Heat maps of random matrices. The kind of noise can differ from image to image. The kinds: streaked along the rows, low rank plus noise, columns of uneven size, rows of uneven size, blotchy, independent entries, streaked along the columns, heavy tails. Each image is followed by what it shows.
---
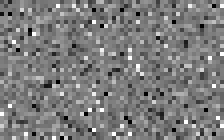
heavy tails
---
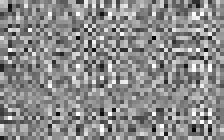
low rank plus noise
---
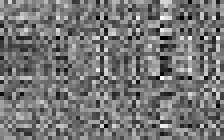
low rank plus noise
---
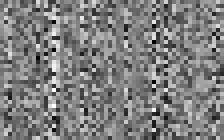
columns of uneven size
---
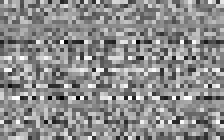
rows of uneven size
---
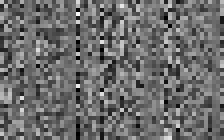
columns of uneven size
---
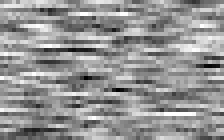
streaked along the rows
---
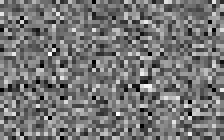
low rank plus noise
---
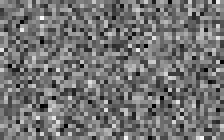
independent entries
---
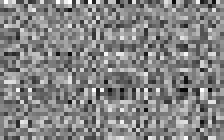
low rank plus noise
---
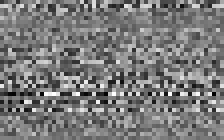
rows of uneven size
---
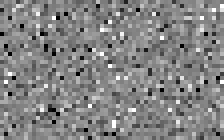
heavy tails
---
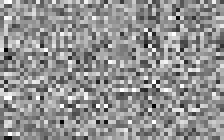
low rank plus noise
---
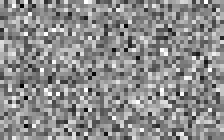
independent entries
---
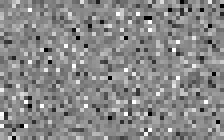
heavy tails
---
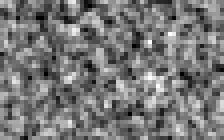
blotchy
